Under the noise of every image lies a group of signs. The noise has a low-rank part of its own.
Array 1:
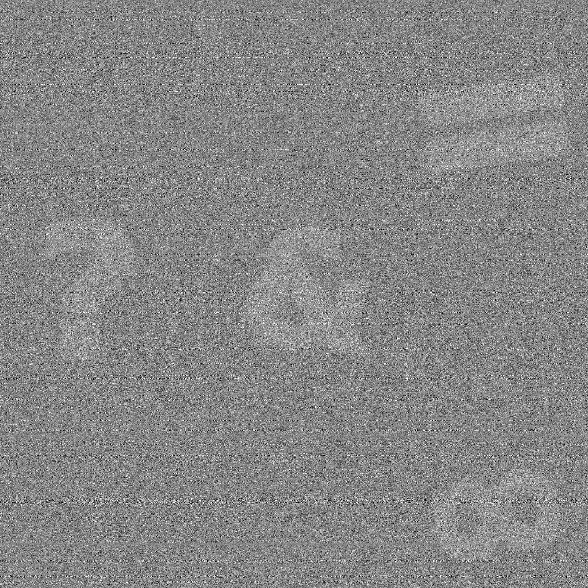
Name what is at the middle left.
question mark
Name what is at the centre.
ampersand
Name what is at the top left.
nothing
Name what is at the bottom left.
nothing
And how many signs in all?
4
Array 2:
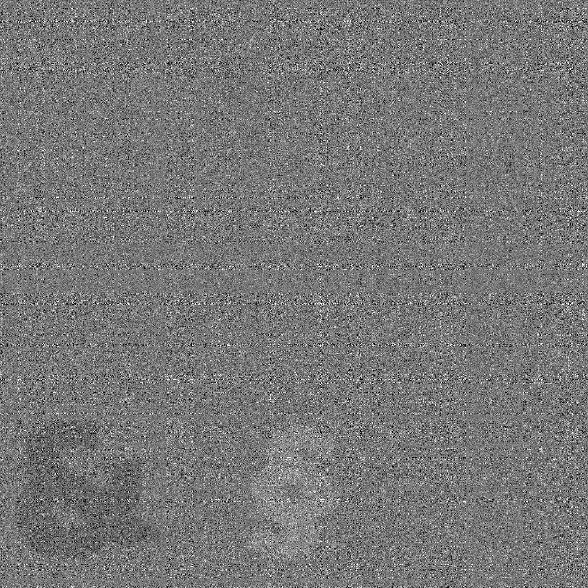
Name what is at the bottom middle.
section sign
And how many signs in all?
2
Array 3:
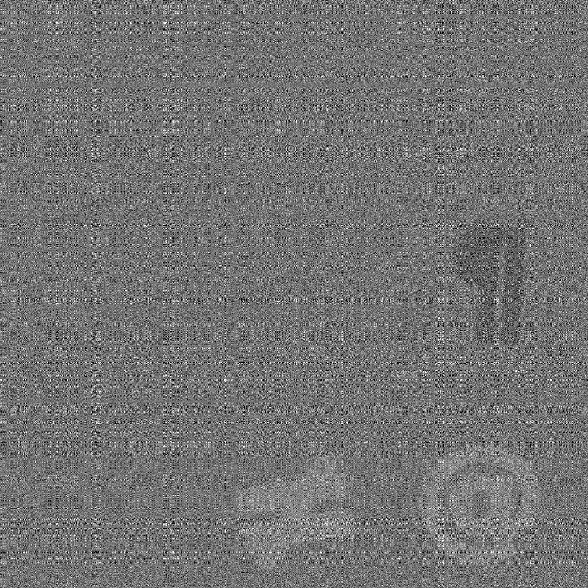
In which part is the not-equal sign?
bottom middle
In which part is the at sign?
bottom right
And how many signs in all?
3
